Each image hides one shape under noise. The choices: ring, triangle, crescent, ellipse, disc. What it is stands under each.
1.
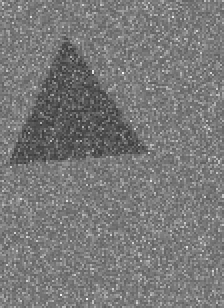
dark triangle
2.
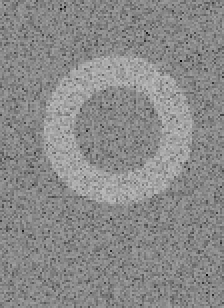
light ring
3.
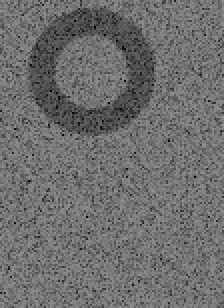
dark ring
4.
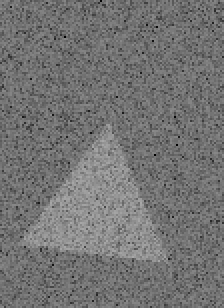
light triangle
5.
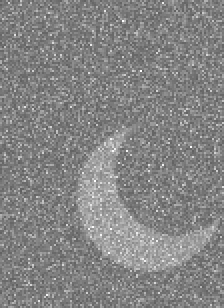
light crescent
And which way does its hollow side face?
up and right
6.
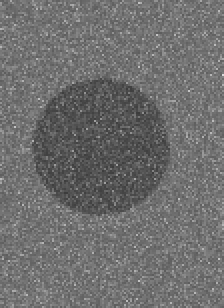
dark disc
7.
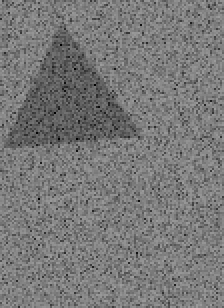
dark triangle
